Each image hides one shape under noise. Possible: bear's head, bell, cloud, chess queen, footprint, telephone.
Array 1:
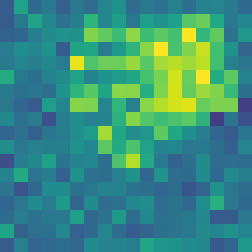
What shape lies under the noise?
chess queen
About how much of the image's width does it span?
two thirds
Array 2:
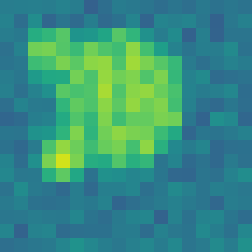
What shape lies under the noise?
bear's head
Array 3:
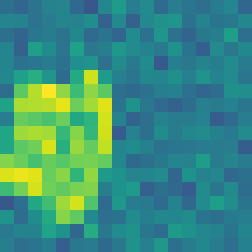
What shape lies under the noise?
telephone
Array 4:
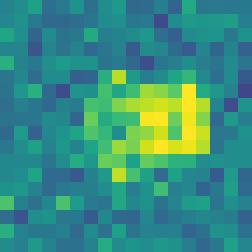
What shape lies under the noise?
chess queen
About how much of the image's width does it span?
half
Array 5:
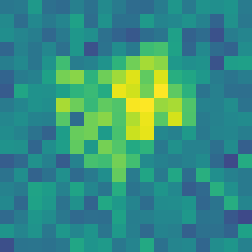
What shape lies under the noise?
chess queen
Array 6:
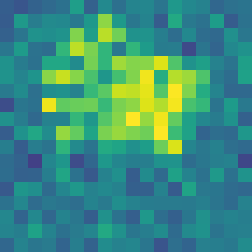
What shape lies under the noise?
chess queen
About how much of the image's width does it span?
two thirds
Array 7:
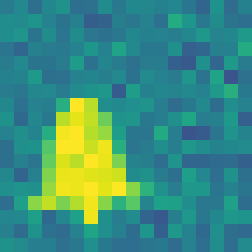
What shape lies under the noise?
bell
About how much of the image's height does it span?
half
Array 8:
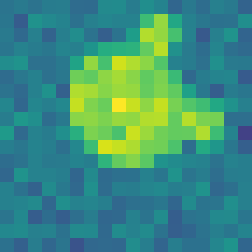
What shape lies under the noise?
bear's head
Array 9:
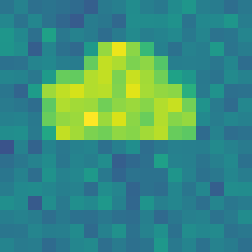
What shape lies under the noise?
cloud
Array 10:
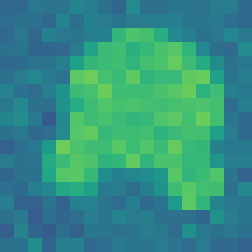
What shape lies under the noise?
bear's head
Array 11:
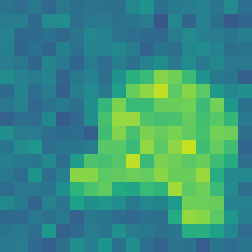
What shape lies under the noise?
bear's head
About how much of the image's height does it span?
two thirds
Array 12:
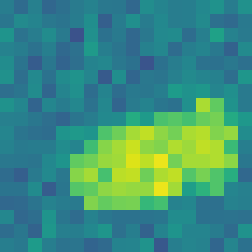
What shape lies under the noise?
footprint
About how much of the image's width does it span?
two thirds
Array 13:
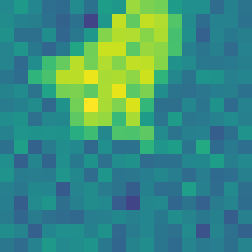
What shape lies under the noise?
bell
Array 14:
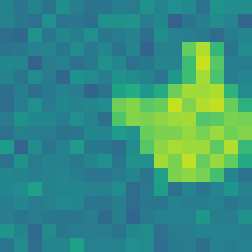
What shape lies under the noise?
bear's head
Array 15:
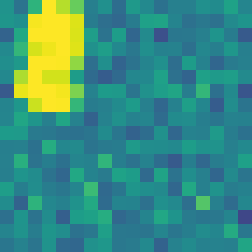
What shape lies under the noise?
footprint
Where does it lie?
top left
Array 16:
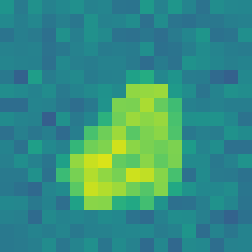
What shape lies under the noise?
cloud
